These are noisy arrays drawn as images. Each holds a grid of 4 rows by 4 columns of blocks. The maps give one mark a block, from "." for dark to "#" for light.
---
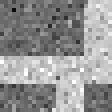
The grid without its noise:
. . . #
. . . #
# # # #
. . # .
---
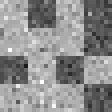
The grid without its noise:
# . # .
# # # .
. # . #
# # # .
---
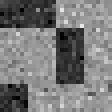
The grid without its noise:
. . # #
# # . #
# # . #
. # # #
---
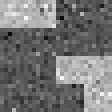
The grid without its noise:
# # . .
. . . .
. . # #
. . . #
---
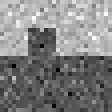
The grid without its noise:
# # # #
# . # #
. . . .
. . . .
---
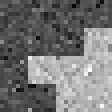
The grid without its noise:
. . . .
. . . #
. # # #
. . # #
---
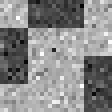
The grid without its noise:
# . . #
. # # #
. # # .
# # # .
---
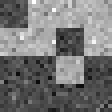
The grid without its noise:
. # # #
# # . #
. . # .
. . . .
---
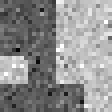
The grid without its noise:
. . # #
. . # #
# . # #
. . . #
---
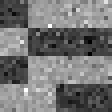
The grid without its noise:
. # # #
# . . .
. # # #
# # . .
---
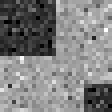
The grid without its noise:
. . # #
. . # #
# # # #
# # # .
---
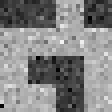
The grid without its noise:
. . # .
# # # #
# . . #
# # . #
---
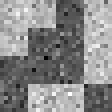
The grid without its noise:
# # . #
# . . #
. . . #
. # # .
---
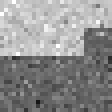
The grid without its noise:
# # # #
# # # .
. . . .
. . . .
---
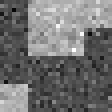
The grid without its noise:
. # # #
. # # .
. . . .
# . . .
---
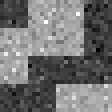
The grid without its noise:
. # # .
# # # .
# . . .
. . # #
